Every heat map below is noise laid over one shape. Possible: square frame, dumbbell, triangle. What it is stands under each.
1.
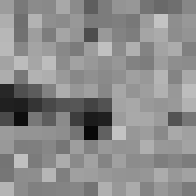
dark dumbbell
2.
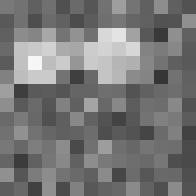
light dumbbell
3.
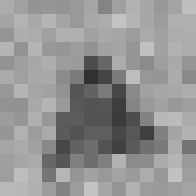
dark triangle
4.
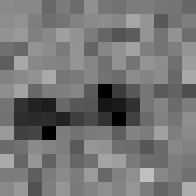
dark dumbbell
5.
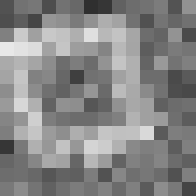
light square frame
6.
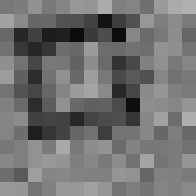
dark square frame
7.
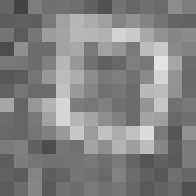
light square frame
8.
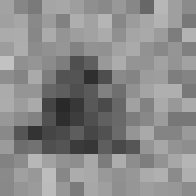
dark triangle
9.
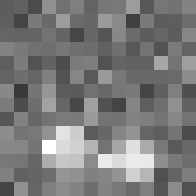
light dumbbell
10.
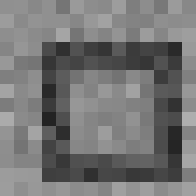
dark square frame
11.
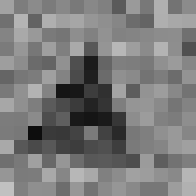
dark triangle
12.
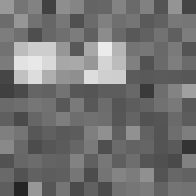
light dumbbell
